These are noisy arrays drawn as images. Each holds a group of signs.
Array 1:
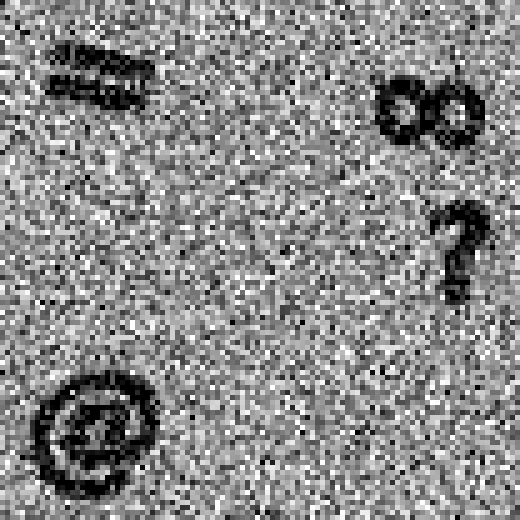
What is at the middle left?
nothing
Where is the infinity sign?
top right
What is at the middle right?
question mark
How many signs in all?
4
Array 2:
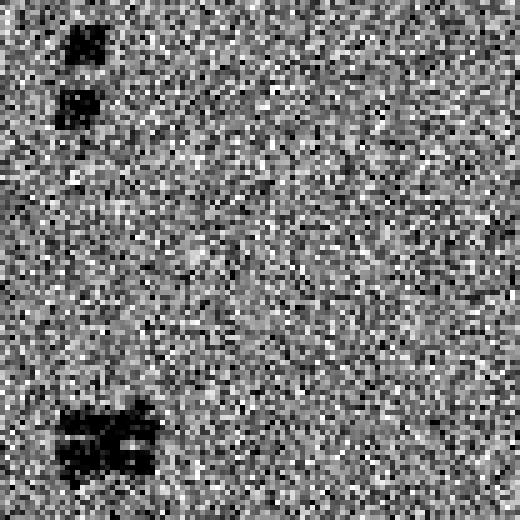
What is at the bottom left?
not-equal sign
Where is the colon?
top left
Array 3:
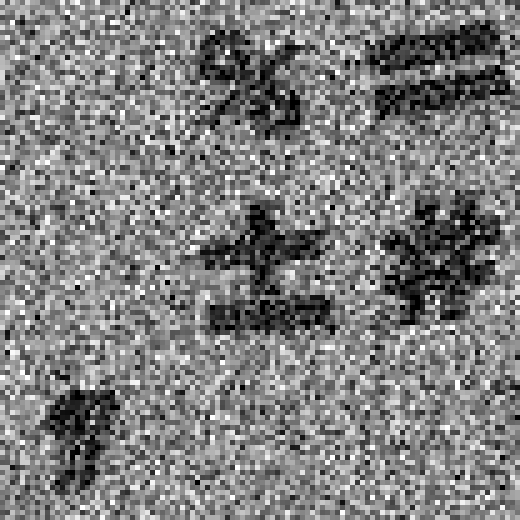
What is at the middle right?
hash sign
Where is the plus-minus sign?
centre
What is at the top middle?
percent sign
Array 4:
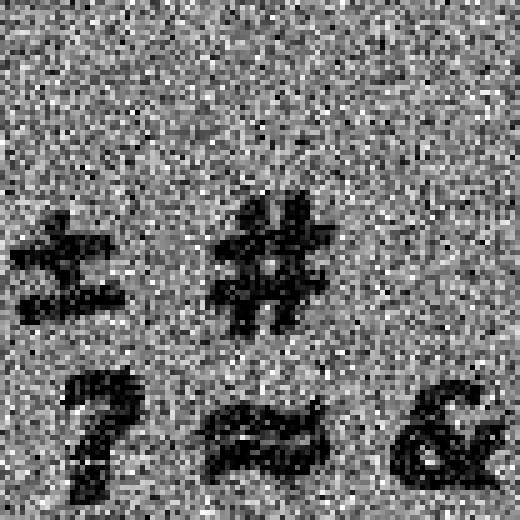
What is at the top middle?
nothing
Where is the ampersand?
bottom right
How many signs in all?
5
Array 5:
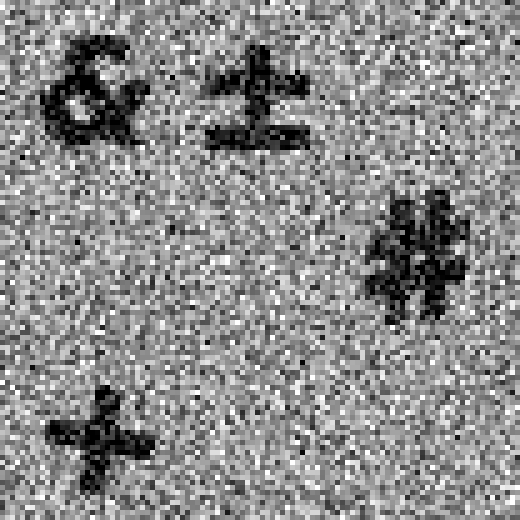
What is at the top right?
nothing
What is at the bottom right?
nothing
